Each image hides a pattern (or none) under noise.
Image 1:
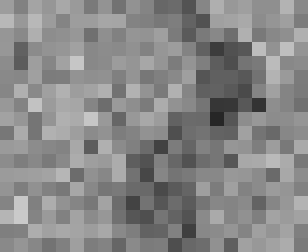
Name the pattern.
a wavy band
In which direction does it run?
top to bottom
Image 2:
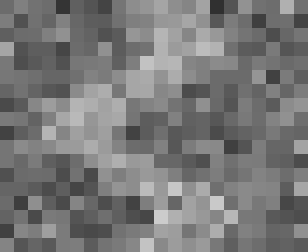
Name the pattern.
a wavy band
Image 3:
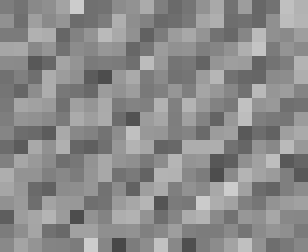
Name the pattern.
diagonal stripes
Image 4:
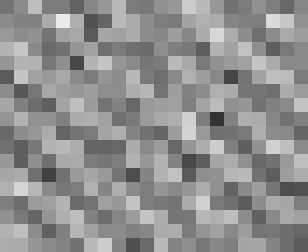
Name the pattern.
diagonal stripes
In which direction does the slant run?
top left to bottom right
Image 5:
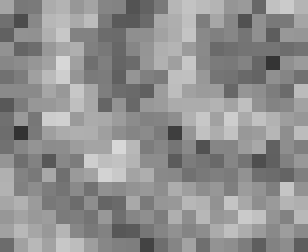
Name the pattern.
rings round one point
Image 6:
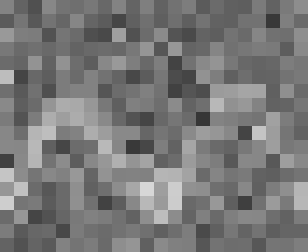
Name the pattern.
a wavy band
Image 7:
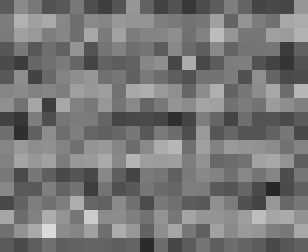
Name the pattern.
horizontal stripes
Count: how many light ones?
4
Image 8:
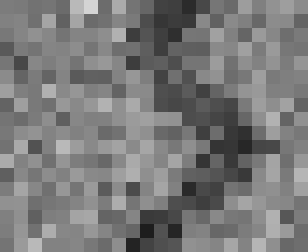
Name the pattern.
a wavy band
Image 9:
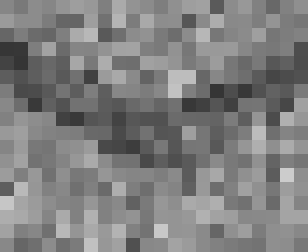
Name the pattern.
a wavy band
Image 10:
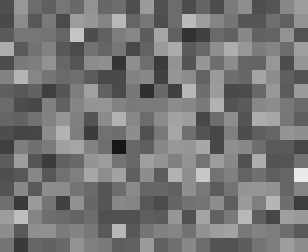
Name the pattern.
only noise
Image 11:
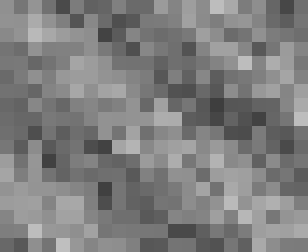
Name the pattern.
diagonal stripes
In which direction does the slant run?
top left to bottom right
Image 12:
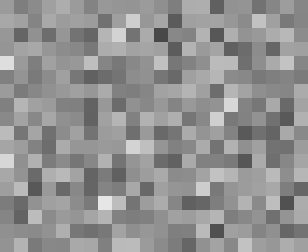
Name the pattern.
only noise
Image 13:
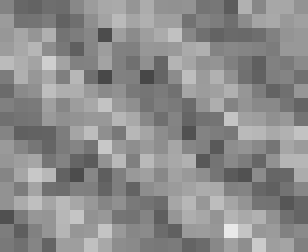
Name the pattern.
diagonal stripes
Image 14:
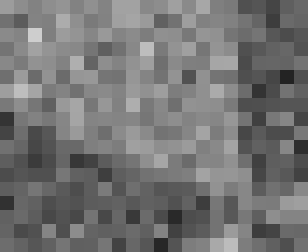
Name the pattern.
spokes from one point
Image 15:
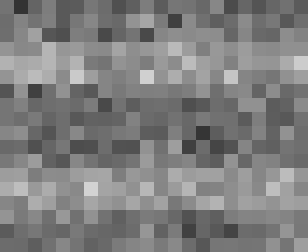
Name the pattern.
horizontal stripes
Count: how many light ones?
2
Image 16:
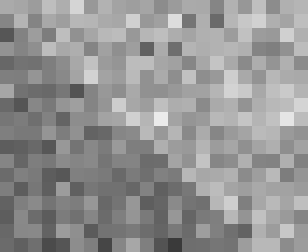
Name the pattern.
a sharp edge
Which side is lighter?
top right
